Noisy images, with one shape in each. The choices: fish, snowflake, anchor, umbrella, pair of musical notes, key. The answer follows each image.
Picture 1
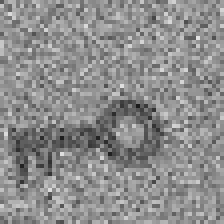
key
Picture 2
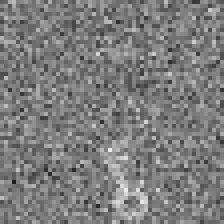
key
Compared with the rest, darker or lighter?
lighter
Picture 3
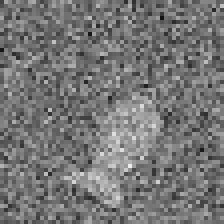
fish
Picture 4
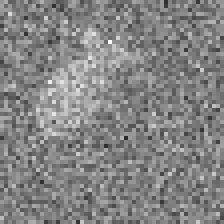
fish
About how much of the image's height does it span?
half
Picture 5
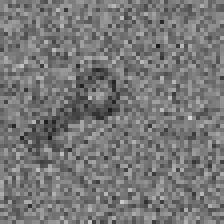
key
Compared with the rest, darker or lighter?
darker
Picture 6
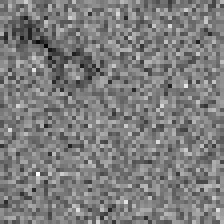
key
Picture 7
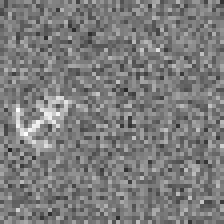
anchor
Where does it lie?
middle left
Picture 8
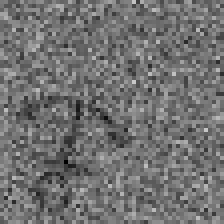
anchor
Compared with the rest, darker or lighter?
darker
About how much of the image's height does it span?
half
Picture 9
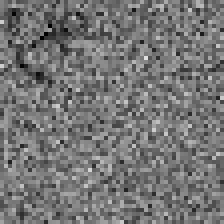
anchor
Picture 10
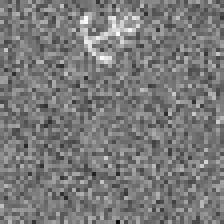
anchor
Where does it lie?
top middle
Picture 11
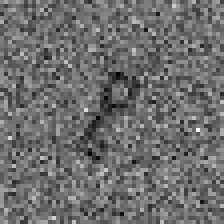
key
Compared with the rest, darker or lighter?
darker
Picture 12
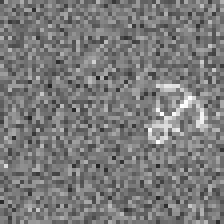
anchor
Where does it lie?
middle right
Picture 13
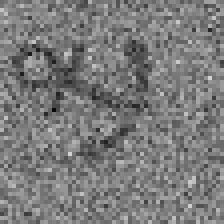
anchor
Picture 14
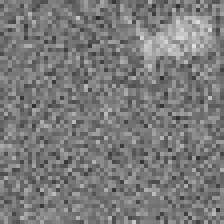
fish
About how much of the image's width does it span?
a third
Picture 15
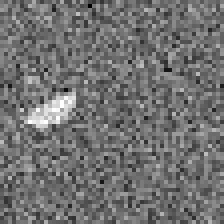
umbrella
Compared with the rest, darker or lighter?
lighter
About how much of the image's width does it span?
a quarter
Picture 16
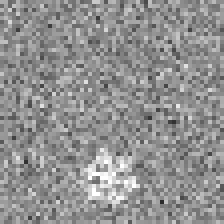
snowflake
